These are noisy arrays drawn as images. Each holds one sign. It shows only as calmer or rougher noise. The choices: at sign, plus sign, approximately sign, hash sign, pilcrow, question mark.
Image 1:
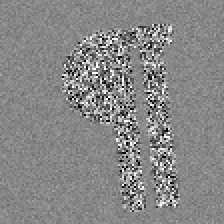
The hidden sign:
pilcrow
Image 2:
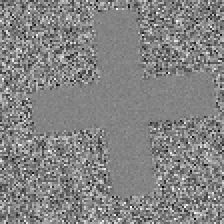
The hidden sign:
plus sign
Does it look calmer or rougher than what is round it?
calmer
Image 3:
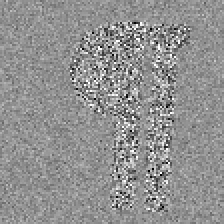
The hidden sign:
pilcrow
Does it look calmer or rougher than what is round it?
rougher
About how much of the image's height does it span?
nearly all
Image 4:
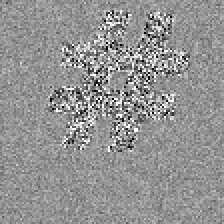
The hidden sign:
hash sign
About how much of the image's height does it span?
two thirds
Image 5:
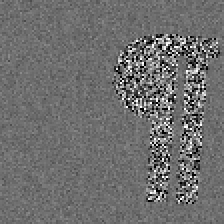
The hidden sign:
pilcrow
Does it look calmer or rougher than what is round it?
rougher
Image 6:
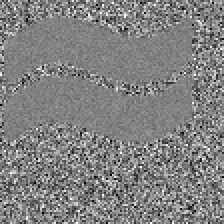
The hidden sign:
approximately sign
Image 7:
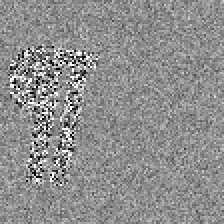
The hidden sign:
pilcrow
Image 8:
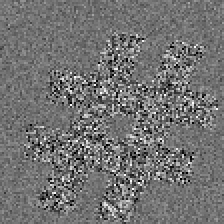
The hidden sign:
hash sign
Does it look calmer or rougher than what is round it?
rougher
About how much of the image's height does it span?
nearly all
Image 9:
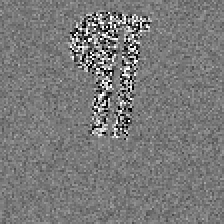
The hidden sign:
pilcrow
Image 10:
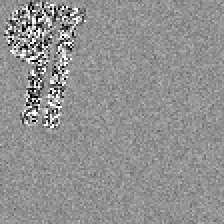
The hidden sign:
pilcrow
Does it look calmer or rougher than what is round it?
rougher
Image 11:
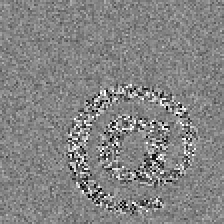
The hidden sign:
at sign
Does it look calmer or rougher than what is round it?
rougher
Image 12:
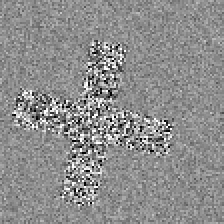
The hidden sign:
plus sign
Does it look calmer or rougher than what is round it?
rougher
